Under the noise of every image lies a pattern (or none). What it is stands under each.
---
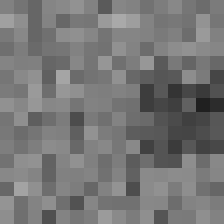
one block
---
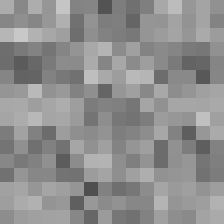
a checkerboard
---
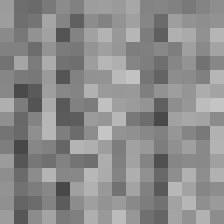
bands of columns
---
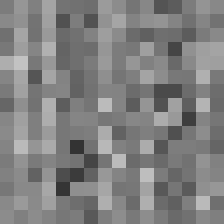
bands of columns
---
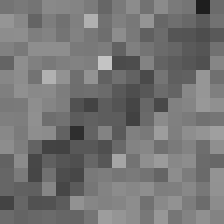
a diagonal band
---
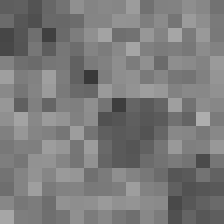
blocks along the diagonal
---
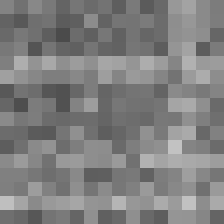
bands of rows crossing bands of columns
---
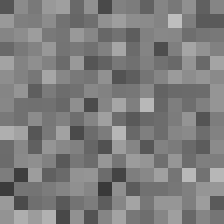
only noise
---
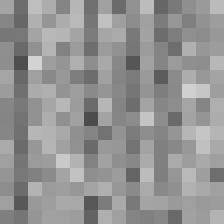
bands of columns
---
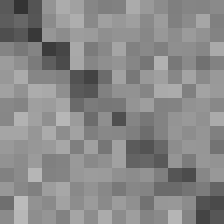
blocks along the diagonal
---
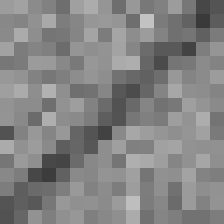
a diagonal band
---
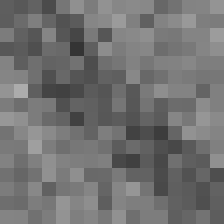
a diagonal band
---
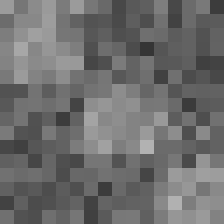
blocks along the diagonal
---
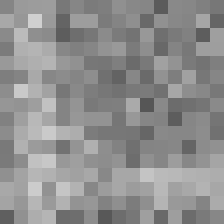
bands of rows crossing bands of columns
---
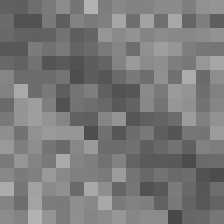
a diagonal band
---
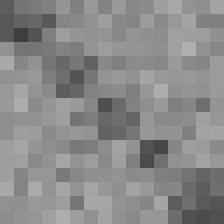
blocks along the diagonal
